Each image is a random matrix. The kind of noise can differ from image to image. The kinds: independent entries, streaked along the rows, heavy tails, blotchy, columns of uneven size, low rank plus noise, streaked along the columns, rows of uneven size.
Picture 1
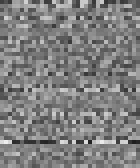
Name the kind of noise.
rows of uneven size
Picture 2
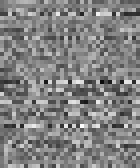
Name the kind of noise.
rows of uneven size
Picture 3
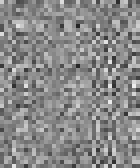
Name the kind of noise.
low rank plus noise
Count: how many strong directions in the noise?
two
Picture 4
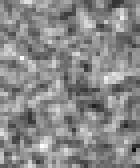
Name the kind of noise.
blotchy
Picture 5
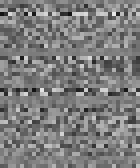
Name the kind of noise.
rows of uneven size
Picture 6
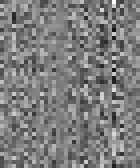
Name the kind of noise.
columns of uneven size
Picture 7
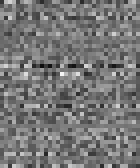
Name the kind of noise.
rows of uneven size
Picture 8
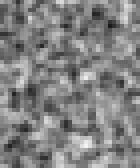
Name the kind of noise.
blotchy
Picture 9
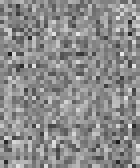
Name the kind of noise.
low rank plus noise
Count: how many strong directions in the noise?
three or four
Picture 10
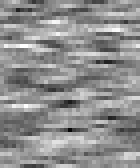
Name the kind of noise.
streaked along the rows
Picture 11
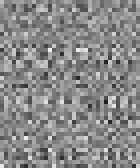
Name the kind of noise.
low rank plus noise
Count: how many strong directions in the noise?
two
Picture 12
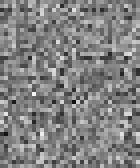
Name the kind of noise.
low rank plus noise
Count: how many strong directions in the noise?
five to eight
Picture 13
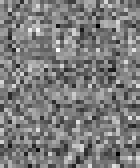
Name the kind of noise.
low rank plus noise
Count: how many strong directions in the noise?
five to eight
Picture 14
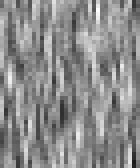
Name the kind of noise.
streaked along the columns
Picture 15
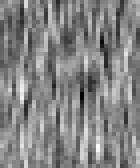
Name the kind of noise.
streaked along the columns
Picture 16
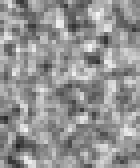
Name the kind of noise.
blotchy
